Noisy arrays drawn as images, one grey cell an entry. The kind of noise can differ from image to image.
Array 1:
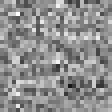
low rank plus noise
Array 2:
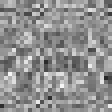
low rank plus noise
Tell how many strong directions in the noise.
one
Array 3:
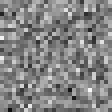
low rank plus noise
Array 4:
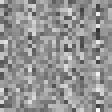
columns of uneven size
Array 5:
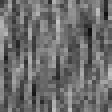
streaked along the columns
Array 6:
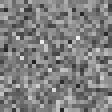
independent entries
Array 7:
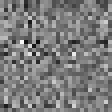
low rank plus noise
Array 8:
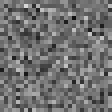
low rank plus noise
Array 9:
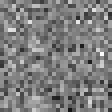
low rank plus noise
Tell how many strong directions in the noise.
three or four
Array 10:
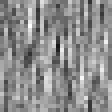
streaked along the columns
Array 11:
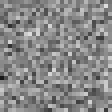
independent entries
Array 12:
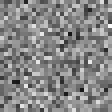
independent entries
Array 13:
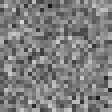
independent entries
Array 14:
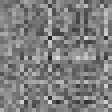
low rank plus noise
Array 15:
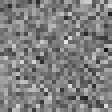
independent entries
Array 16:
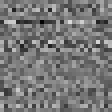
rows of uneven size
